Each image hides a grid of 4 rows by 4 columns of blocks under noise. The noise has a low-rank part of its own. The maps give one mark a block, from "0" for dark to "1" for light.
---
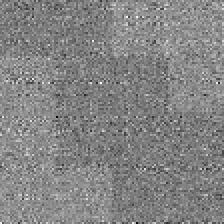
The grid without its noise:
0011
1001
1000
1100
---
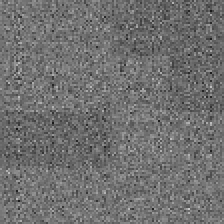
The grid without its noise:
1100
1110
0011
1111
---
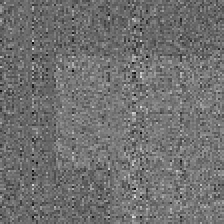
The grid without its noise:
0000
0111
0111
0011
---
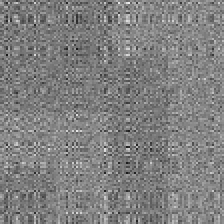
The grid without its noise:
0011
0001
1101
0101
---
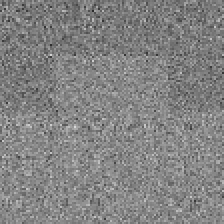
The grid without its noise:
0000
0110
1111
1111
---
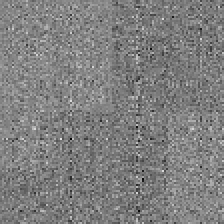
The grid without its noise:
1100
1100
1001
0001
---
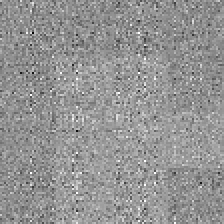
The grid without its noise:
0000
0110
0111
0110
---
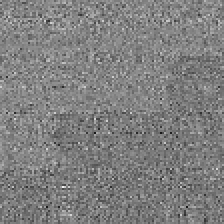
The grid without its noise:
1111
1110
1000
0000
